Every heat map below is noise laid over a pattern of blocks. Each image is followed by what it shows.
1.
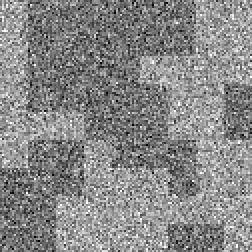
no symmetry
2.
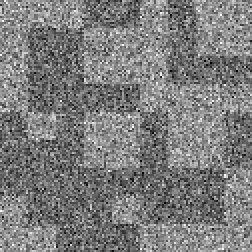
mirrored about the diagonal from the bottom left
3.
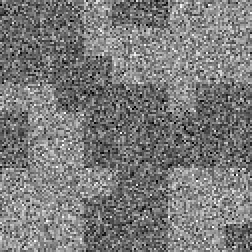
mirrored about the diagonal from the top left
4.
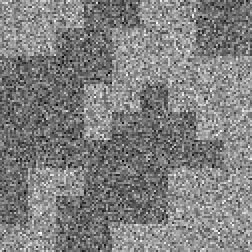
no symmetry
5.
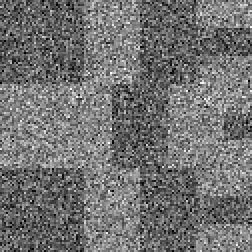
top and bottom mirror each other
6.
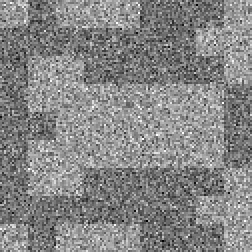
top and bottom mirror each other
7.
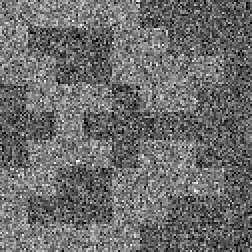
top and bottom mirror each other
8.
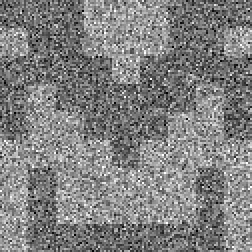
left and right mirror each other
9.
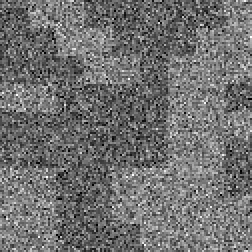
no symmetry
